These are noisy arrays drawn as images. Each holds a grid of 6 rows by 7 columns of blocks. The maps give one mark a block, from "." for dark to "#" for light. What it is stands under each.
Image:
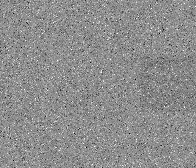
# # # # # # #
# # # # # # #
# # # # # . .
# # # # # . .
# # # # # # #
# # # # # # #
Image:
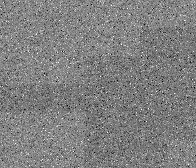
# # # # # # #
# # # # # . .
# # # . . . .
. . . . . . .
# # # . . . .
# # # . . . #
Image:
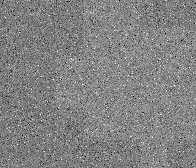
. . . # # . .
. . . # # # #
. . # # # # #
. . # # # # #
. . . # # # #
. . . . . # .
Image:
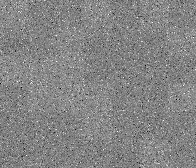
# . . # . # .
. . # . . . #
# # # . . . .
. # # # . . #
. . . # . . .
. . . . . # .
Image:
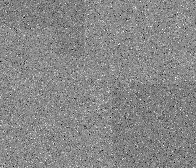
. . . # # # #
# # . # # # #
# # # # # # #
# # # # . . .
# # # # . . .
# # # # . . .
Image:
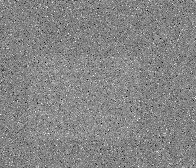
. . . . . . .
. . . . . . .
. # # # # . .
. # # # # . .
. # # # # . .
. . . . . . .
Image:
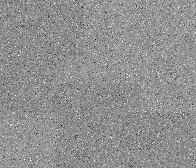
. . . # # # #
. . . # # # #
. . # # # # #
. . . . . # #
# # . . . . .
# # . . . . .
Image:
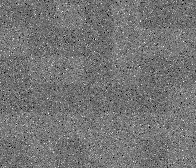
. . # . # . .
# . . . # # #
. # # . # . .
. . . . . . #
# # # # # # #
. # . # # . #
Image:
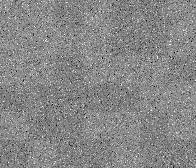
# # . # . . #
# # # # . . #
# # . # # # .
. . . . . # #
# . . # # . #
. # . . # . .
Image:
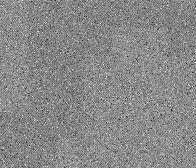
# . . . . . .
# . . . # # .
# . . # # # #
# . . # # # #
. . . # # # #
. . # # # # #
